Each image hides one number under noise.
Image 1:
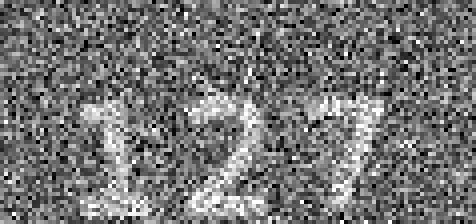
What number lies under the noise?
127
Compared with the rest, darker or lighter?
lighter
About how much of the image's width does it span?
two thirds
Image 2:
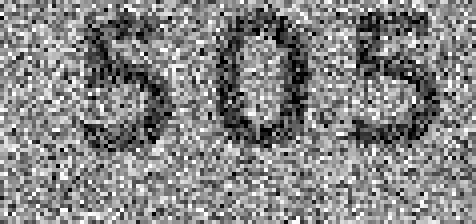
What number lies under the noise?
505
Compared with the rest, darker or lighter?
darker
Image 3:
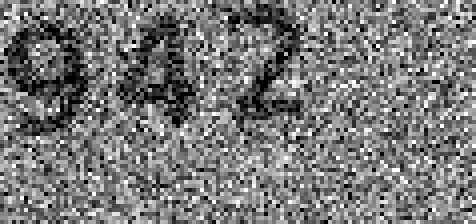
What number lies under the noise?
942
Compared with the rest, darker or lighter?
darker
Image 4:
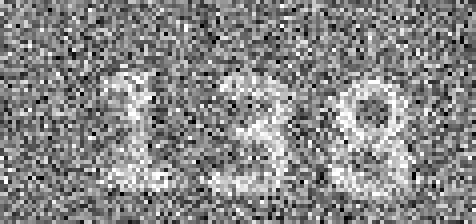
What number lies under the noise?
138
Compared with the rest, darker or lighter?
lighter
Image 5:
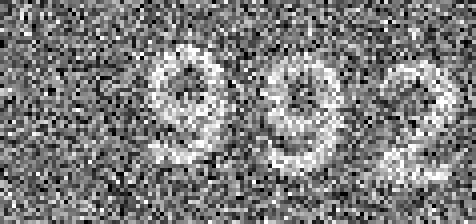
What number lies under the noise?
992
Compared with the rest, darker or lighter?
lighter
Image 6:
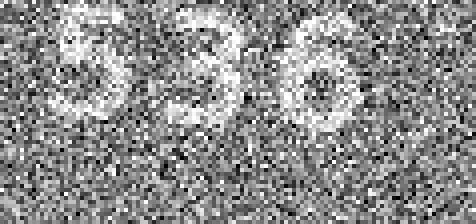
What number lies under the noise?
536
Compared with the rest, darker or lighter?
lighter
